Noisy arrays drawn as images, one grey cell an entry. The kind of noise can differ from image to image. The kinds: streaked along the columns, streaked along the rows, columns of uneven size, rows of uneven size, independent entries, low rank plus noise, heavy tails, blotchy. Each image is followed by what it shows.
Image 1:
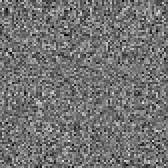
low rank plus noise
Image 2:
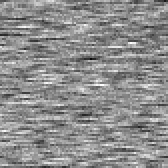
streaked along the rows
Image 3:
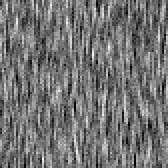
streaked along the columns
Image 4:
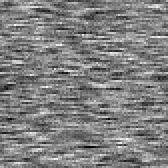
streaked along the rows
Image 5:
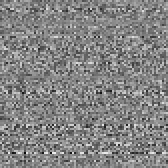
rows of uneven size
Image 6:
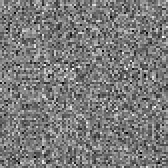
low rank plus noise
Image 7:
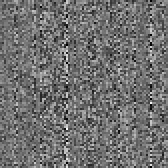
columns of uneven size
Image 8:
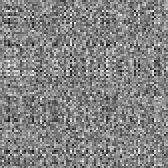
low rank plus noise
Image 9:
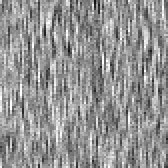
streaked along the columns
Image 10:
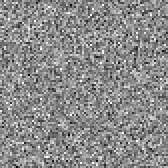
independent entries
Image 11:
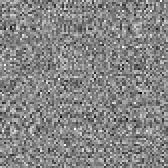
low rank plus noise
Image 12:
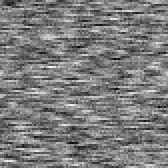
streaked along the rows
